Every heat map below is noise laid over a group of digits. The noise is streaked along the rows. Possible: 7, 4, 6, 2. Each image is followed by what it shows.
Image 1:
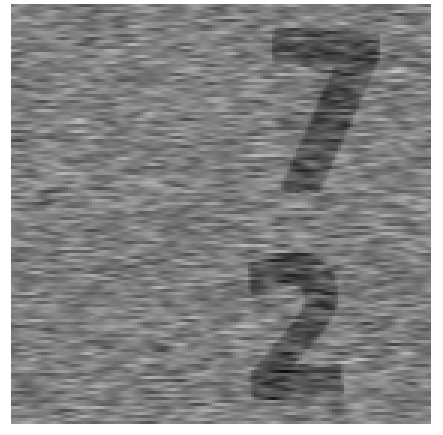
top right: 7; bottom right: 2
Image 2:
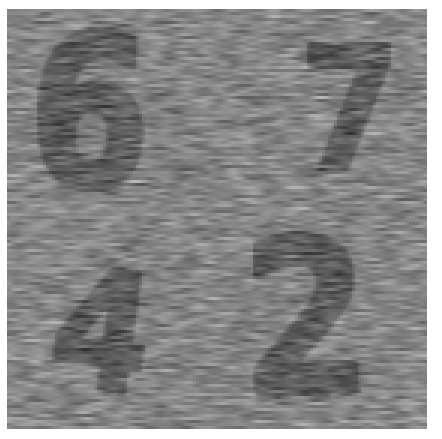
top left: 6; top right: 7; bottom left: 4; bottom right: 2
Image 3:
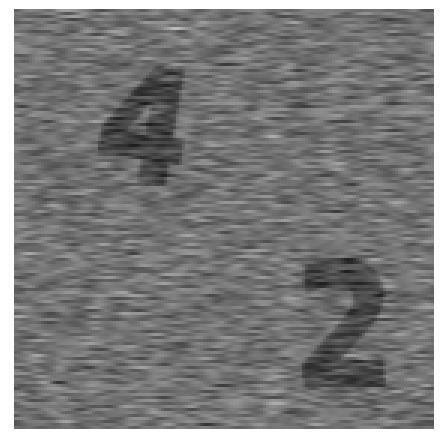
top left: 4; bottom right: 2
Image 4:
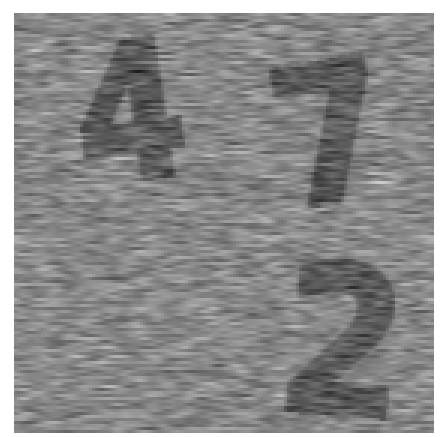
top left: 4; top right: 7; bottom right: 2
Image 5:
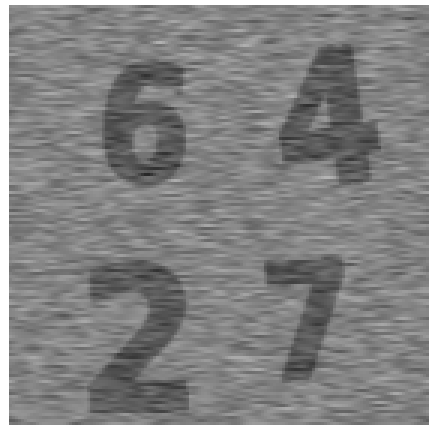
top left: 6; top right: 4; bottom left: 2; bottom right: 7
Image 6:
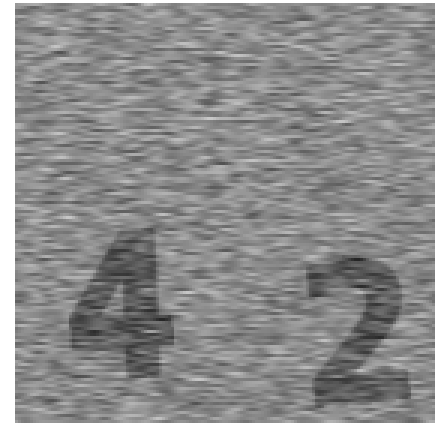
bottom left: 4; bottom right: 2
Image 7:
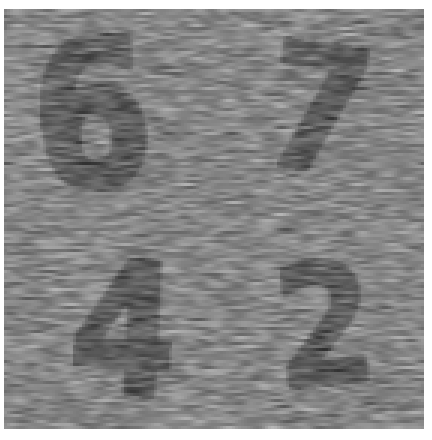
top left: 6; top right: 7; bottom left: 4; bottom right: 2
